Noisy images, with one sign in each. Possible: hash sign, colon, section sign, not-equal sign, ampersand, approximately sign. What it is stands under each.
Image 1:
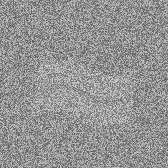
approximately sign
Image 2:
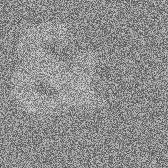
ampersand
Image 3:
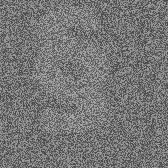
section sign
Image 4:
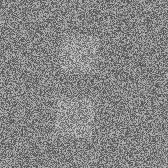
colon
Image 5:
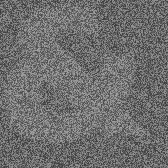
ampersand
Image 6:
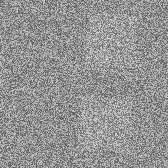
colon
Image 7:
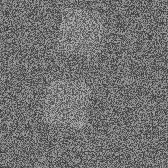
colon
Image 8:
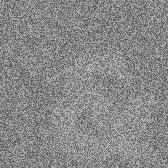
ampersand
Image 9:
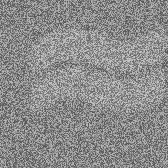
approximately sign
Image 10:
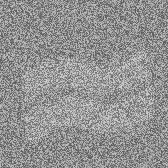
approximately sign
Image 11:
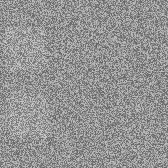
colon
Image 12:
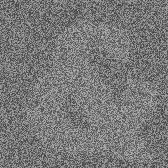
ampersand
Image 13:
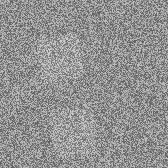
colon
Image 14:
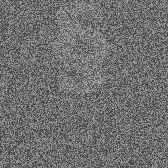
section sign
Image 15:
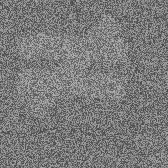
not-equal sign
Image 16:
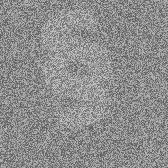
section sign
